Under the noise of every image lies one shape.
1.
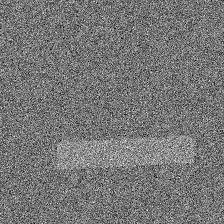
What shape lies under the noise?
bar
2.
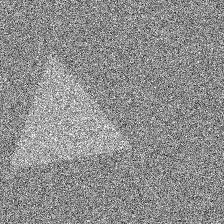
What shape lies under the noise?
triangle
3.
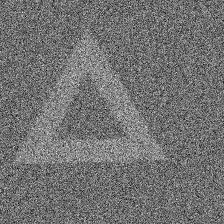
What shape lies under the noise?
triangle frame
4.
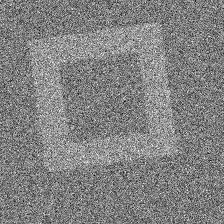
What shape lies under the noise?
square frame
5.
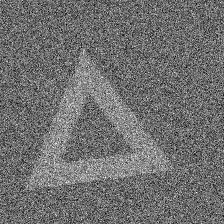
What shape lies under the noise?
triangle frame
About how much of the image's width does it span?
two thirds
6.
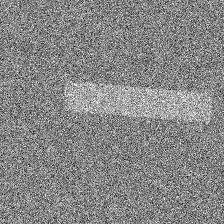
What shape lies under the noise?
bar
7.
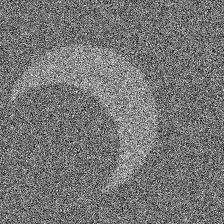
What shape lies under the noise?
crescent
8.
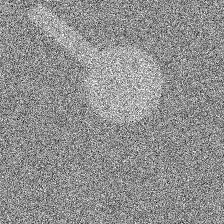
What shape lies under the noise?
lollipop
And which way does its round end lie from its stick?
down and right
